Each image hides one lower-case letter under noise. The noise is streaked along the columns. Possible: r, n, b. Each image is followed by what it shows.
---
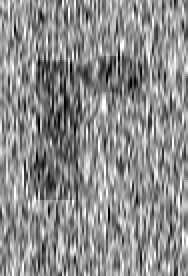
r
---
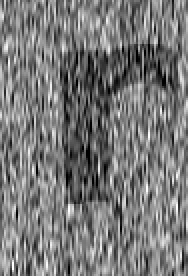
r
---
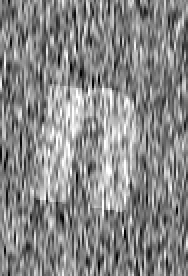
n
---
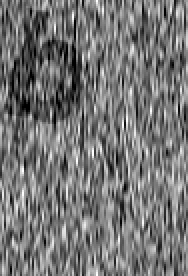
b
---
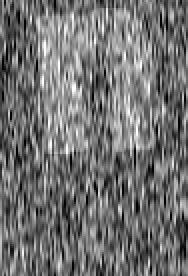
n
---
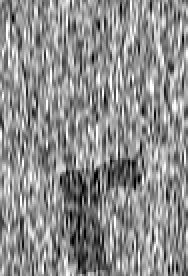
r
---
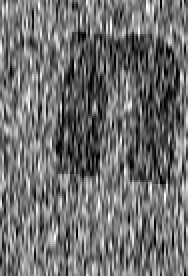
n
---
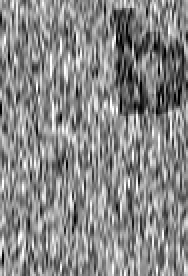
b
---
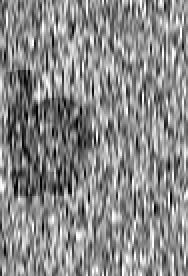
b
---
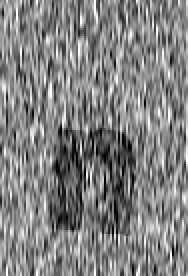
n
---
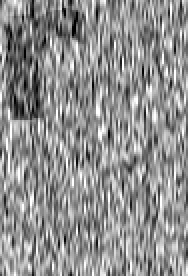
r
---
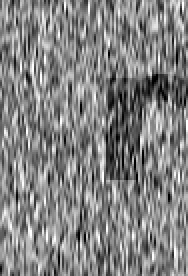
r
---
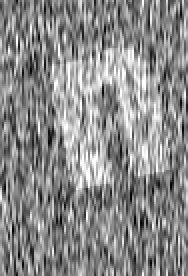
n
